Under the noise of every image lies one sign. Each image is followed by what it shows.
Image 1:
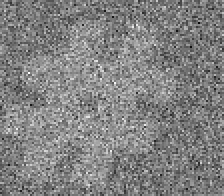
light hash sign
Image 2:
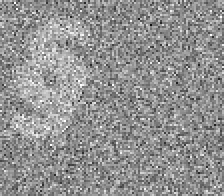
light section sign
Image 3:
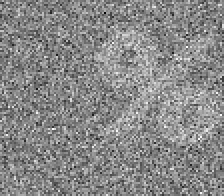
light percent sign
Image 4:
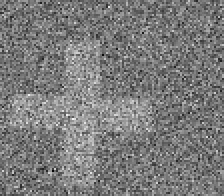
light plus sign
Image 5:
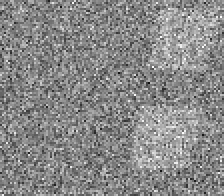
light colon
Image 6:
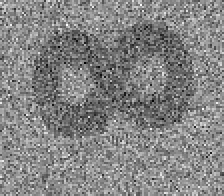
dark infinity sign
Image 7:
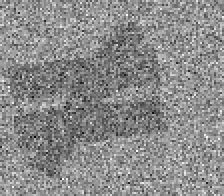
dark not-equal sign
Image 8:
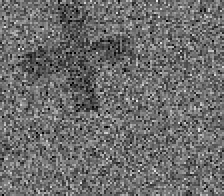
dark plus sign
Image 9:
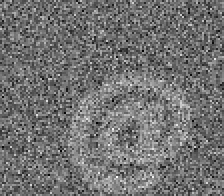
light at sign
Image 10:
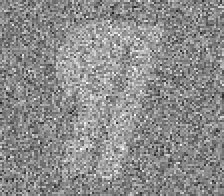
light pilcrow
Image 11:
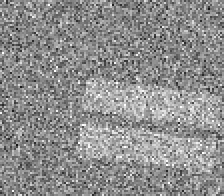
light equals sign
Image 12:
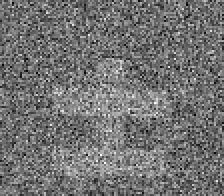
light plus-minus sign
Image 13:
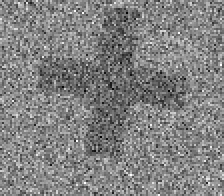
dark plus sign
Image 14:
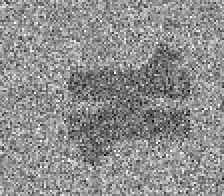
dark not-equal sign
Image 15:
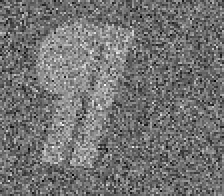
light pilcrow
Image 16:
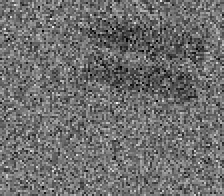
dark equals sign
